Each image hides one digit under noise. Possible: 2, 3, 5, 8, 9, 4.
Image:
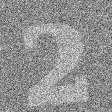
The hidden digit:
2
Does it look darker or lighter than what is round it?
lighter
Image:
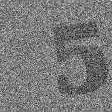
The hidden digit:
5
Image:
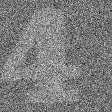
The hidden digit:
4
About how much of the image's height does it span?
nearly all
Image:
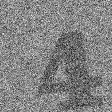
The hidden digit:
4
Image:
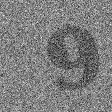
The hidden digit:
9
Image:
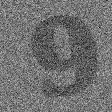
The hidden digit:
9
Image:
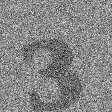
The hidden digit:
3
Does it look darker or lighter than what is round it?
darker
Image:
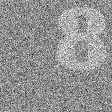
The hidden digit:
8
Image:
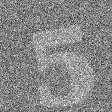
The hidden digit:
5
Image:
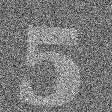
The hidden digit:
5
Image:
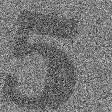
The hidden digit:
5
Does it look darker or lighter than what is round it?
darker
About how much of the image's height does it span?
nearly all
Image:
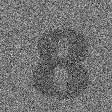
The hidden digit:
8
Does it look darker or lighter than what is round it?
darker
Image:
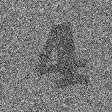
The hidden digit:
4
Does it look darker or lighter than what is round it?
darker
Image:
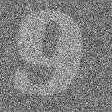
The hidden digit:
9
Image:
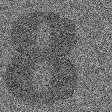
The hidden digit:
8
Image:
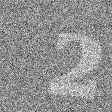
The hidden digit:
2
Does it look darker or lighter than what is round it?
lighter
